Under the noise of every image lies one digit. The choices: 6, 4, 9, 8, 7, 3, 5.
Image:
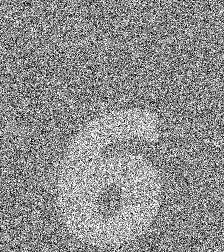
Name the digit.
6
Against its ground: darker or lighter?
lighter
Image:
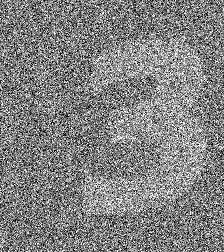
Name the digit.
3
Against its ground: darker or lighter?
lighter
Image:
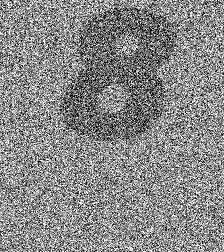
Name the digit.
8
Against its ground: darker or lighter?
darker
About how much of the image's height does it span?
half
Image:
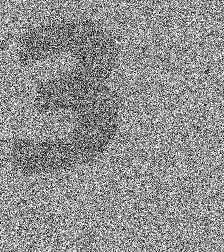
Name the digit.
3
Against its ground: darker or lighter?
darker
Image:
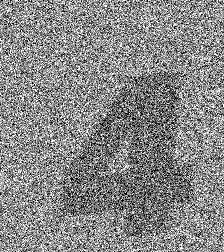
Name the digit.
4
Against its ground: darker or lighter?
darker
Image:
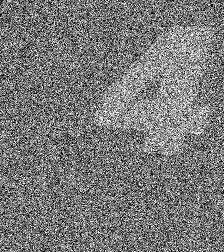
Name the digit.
4
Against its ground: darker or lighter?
lighter
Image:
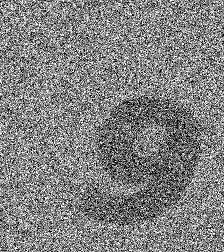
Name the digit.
9
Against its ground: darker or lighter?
darker
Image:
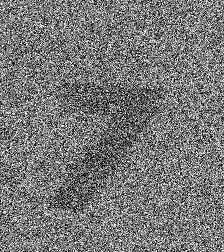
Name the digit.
7
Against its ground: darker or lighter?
darker
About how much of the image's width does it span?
half
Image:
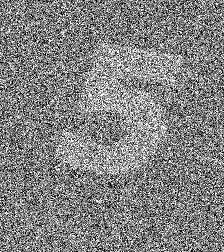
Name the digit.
5
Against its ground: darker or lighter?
lighter
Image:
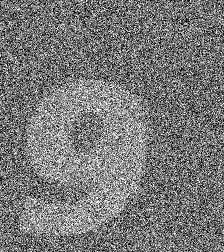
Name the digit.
9
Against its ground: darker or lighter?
lighter
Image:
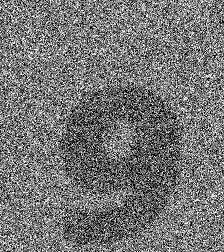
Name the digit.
9
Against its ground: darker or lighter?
darker
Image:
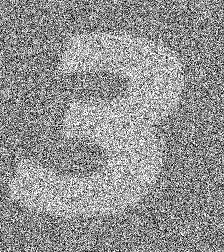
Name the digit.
3
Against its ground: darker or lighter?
lighter
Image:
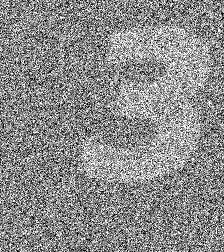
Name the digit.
3
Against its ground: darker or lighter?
lighter
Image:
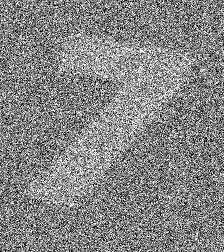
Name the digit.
7
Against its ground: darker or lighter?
lighter
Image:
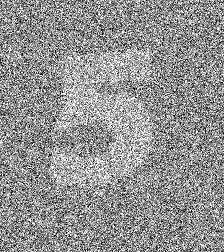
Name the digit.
5
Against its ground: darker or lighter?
lighter
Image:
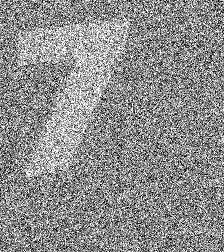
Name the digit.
7
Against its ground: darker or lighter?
lighter
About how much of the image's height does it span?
two thirds
